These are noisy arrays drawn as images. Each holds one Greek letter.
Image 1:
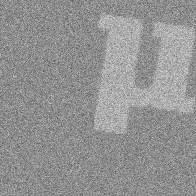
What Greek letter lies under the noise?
mu
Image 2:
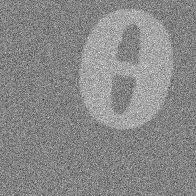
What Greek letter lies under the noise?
theta
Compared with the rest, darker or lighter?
lighter
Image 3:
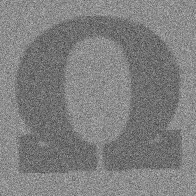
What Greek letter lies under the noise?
omega
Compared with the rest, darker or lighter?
darker
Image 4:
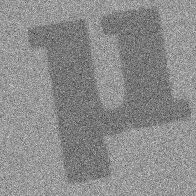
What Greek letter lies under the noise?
mu
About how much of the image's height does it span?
nearly all
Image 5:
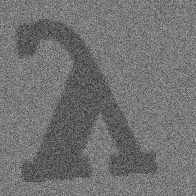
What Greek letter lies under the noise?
lambda
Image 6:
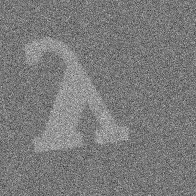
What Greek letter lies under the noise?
lambda
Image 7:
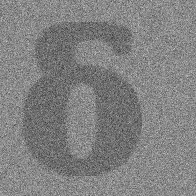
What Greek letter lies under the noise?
delta
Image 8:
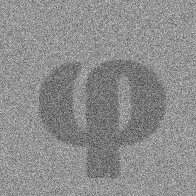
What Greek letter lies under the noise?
phi
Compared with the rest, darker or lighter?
darker
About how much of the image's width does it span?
two thirds
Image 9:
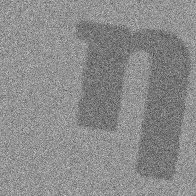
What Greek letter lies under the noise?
eta
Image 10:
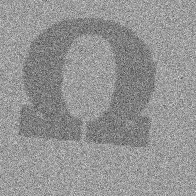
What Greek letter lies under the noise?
omega
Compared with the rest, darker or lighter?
darker
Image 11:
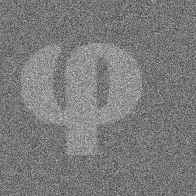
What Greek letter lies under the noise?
phi
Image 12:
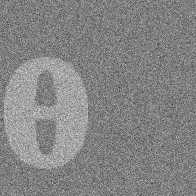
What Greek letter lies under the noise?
theta
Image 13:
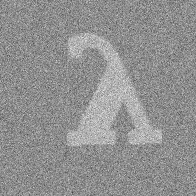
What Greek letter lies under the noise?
lambda
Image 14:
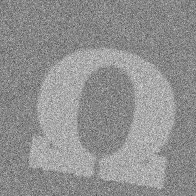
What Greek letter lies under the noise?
omega
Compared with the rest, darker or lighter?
lighter
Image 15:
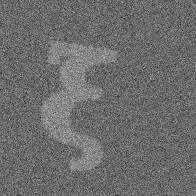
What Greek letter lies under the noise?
xi
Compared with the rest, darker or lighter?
lighter
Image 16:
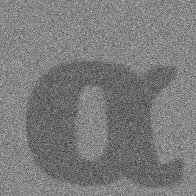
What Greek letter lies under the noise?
alpha
